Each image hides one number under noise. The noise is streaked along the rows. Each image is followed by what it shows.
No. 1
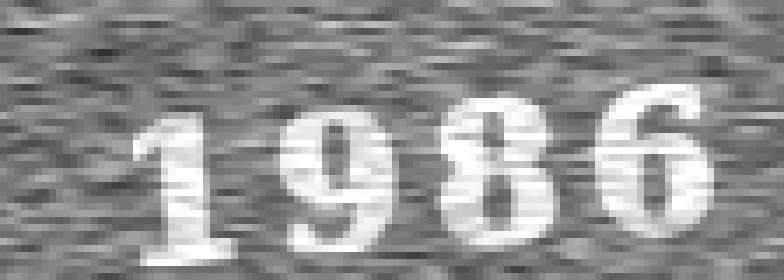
1986
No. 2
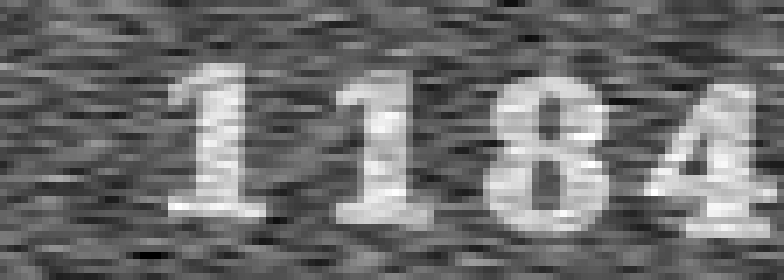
1184
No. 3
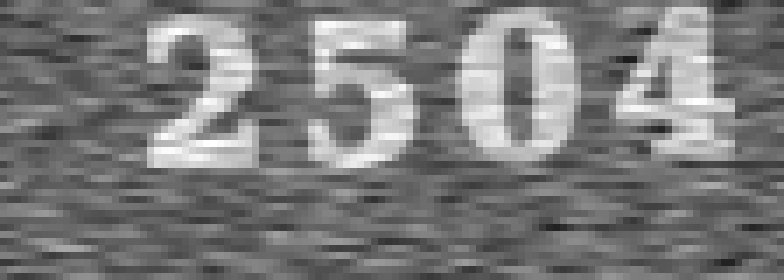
2504
